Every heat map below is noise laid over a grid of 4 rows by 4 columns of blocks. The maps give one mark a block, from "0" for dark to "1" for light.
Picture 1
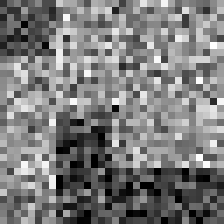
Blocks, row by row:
0 1 1 1
1 1 1 1
1 0 1 1
1 0 0 0
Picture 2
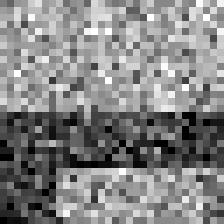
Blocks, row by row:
1 1 1 1
1 1 1 1
0 0 0 0
0 1 1 1
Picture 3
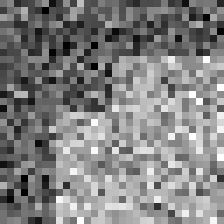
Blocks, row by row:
0 0 0 0
0 0 1 1
0 1 1 1
0 1 1 1
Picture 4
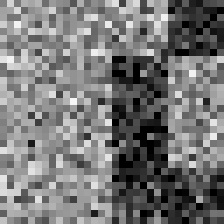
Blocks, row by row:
1 1 1 0
1 1 0 1
1 1 0 1
1 1 0 0
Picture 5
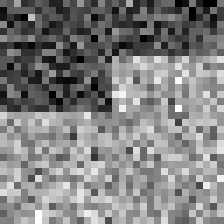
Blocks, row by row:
0 0 0 0
0 0 1 1
1 1 1 1
1 1 1 1
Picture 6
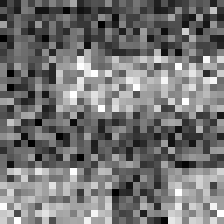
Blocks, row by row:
0 0 0 0
0 1 1 1
0 0 0 0
1 1 0 1
